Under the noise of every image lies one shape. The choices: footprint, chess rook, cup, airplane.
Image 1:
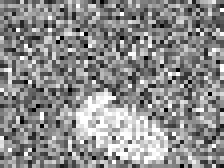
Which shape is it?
footprint
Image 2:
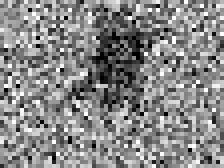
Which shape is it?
chess rook
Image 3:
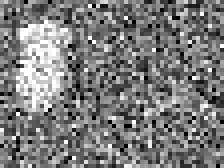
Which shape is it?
footprint
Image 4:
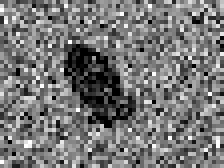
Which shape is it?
footprint
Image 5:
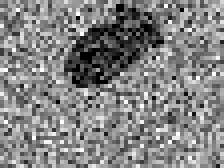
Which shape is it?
footprint
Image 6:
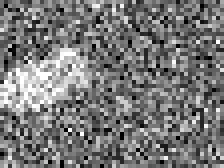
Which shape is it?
footprint
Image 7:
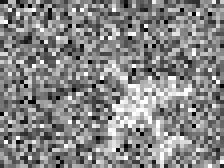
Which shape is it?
airplane
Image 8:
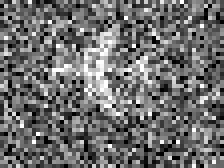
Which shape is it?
airplane
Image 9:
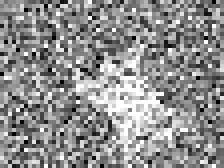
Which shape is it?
chess rook
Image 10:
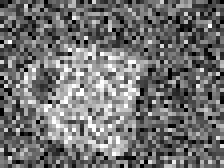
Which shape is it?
cup
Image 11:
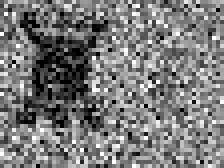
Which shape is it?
chess rook
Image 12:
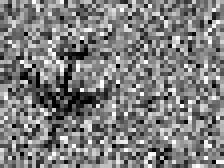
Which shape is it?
airplane
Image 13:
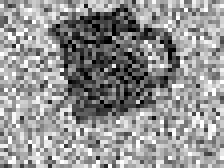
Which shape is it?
cup
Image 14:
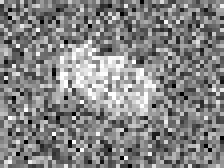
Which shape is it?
footprint
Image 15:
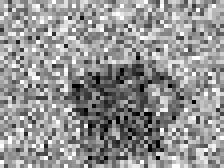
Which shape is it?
cup
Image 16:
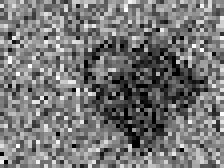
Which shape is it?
cup
